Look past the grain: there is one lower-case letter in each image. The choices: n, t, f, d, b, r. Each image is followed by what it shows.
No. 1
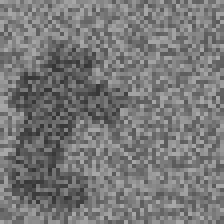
t
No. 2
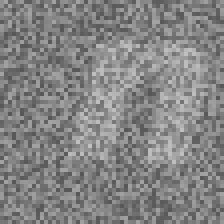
n
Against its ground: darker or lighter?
lighter
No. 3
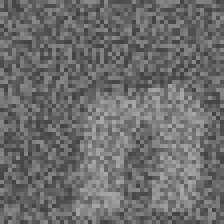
n
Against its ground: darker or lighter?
lighter
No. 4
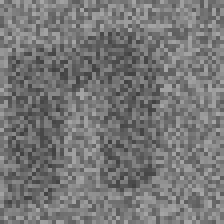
n
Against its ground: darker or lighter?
darker
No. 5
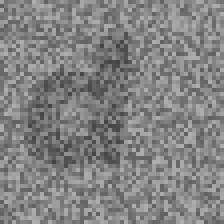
d
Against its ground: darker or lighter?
darker
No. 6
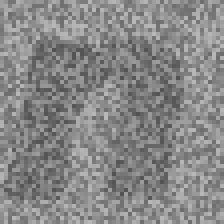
n
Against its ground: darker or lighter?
darker
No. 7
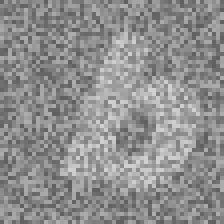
b
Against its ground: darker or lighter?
lighter
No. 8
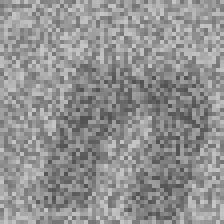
n
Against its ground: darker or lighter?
darker
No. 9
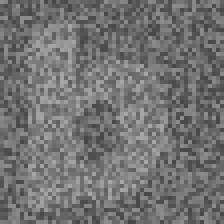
b
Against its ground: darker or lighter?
lighter
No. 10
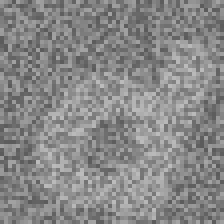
d
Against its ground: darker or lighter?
lighter
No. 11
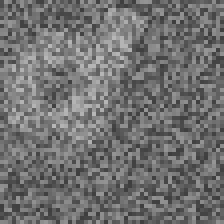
d
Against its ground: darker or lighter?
lighter
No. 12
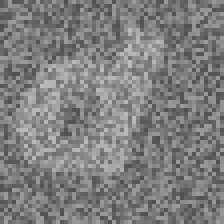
d
